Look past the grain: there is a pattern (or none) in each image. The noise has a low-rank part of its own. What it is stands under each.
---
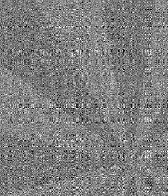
spokes from one point
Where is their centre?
bottom right
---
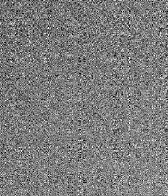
a smooth slope
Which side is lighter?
bottom right
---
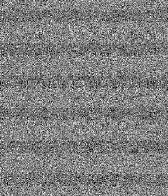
horizontal stripes
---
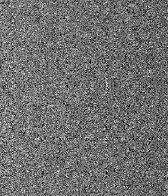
a smooth slope
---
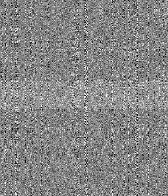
one horizontal stripe
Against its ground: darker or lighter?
lighter
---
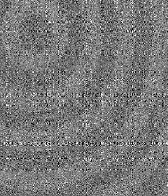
rings round one point
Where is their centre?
top left
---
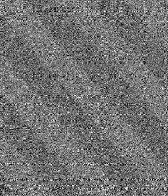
diagonal stripes
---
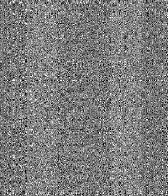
vertical stripes
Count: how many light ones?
2
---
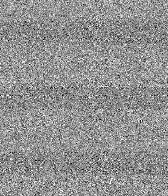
horizontal stripes
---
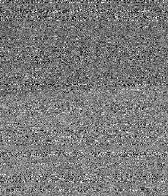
a sharp edge
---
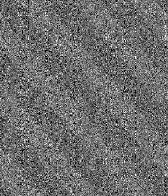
diagonal stripes
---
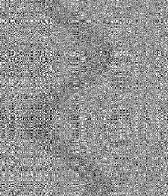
a wavy band
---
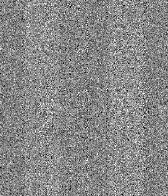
vertical stripes
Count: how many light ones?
2
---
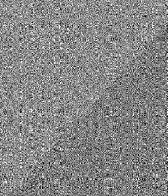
a sharp edge
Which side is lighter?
top left
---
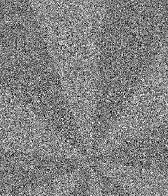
spokes from one point
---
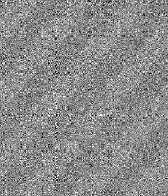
diagonal stripes
